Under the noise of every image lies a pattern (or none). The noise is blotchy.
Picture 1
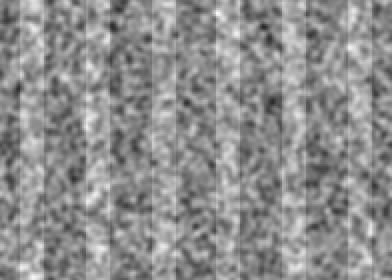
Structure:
vertical stripes
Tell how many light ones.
6
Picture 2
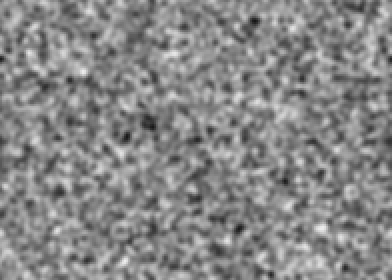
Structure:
only noise
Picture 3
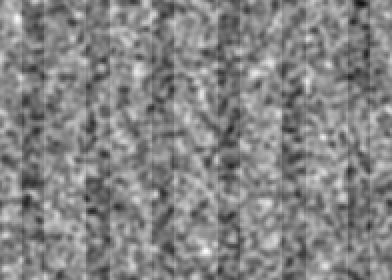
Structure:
vertical stripes
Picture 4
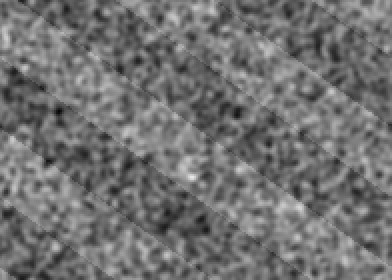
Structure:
diagonal stripes
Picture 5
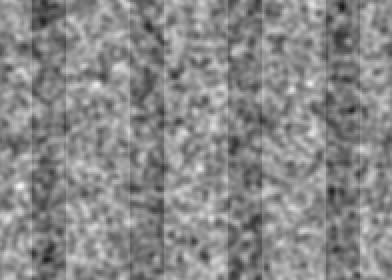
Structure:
vertical stripes
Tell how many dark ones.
4
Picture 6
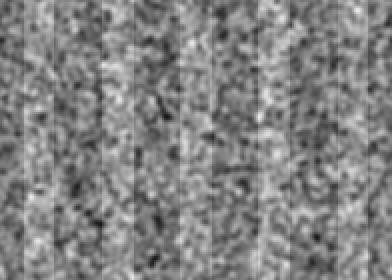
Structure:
vertical stripes
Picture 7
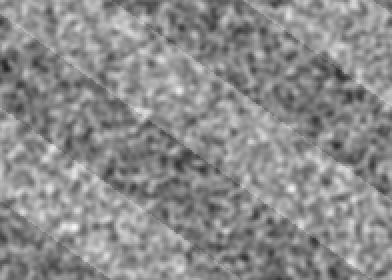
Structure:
diagonal stripes
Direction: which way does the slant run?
top left to bottom right
